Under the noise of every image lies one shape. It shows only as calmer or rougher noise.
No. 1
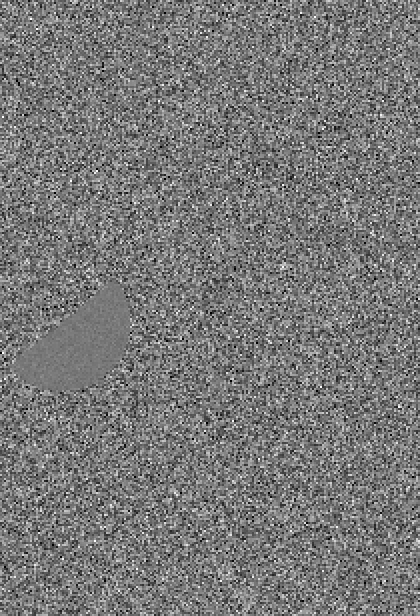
half disc
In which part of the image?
middle left
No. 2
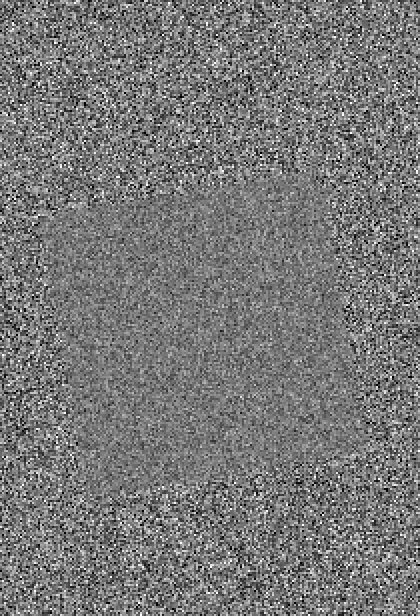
square
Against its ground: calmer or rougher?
calmer
